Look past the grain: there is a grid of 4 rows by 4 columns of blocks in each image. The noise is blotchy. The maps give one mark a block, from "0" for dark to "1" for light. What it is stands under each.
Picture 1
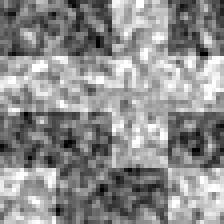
0 0 1 0
1 1 1 1
0 0 1 0
1 0 0 1
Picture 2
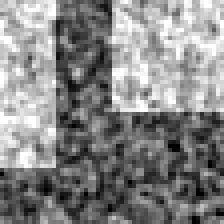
1 0 1 1
1 0 1 1
1 0 0 0
0 0 0 0
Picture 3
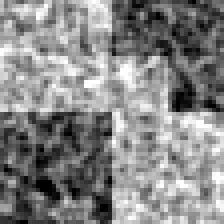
1 1 0 0
1 1 1 0
0 0 1 1
0 0 1 1
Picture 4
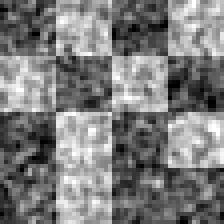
0 1 0 1
1 0 1 0
0 1 0 1
0 1 0 0
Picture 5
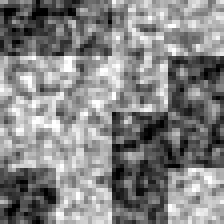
0 0 1 1
1 1 1 0
1 1 0 0
0 1 0 1
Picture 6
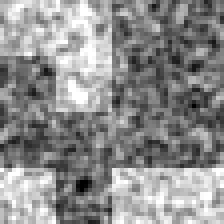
1 1 0 0
0 1 0 0
0 0 0 0
1 0 1 1
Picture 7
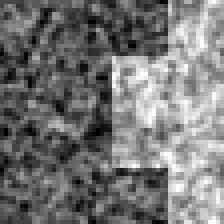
0 0 0 1
0 0 1 1
0 0 1 1
0 0 0 1
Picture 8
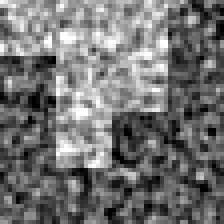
1 1 1 0
0 1 1 0
0 1 0 0
0 0 0 0
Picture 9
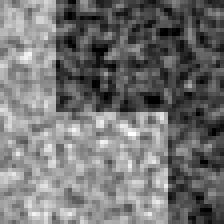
1 0 0 0
1 0 0 0
1 1 1 0
1 1 1 0
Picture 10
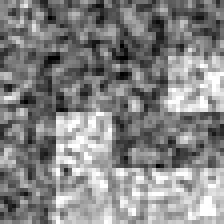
0 0 0 0
0 0 0 1
0 1 0 0
0 1 1 1
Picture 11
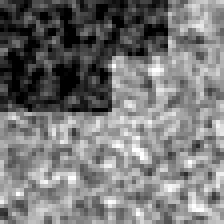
0 0 0 1
0 0 1 1
1 1 1 1
1 1 1 1
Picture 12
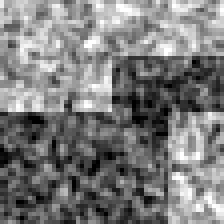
1 1 1 1
1 1 0 0
0 0 0 1
0 0 0 1
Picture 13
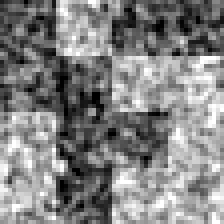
0 1 0 0
0 0 1 1
1 0 0 1
1 0 1 1
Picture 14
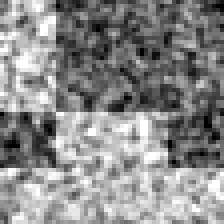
1 0 0 0
1 0 0 0
0 1 1 0
1 1 1 1
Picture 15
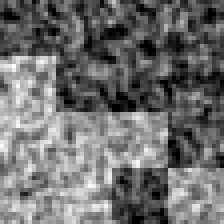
0 0 0 0
1 0 0 0
1 1 1 0
1 1 0 1
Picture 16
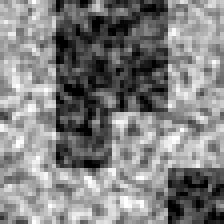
1 0 0 1
1 0 0 1
1 0 1 1
1 1 1 0
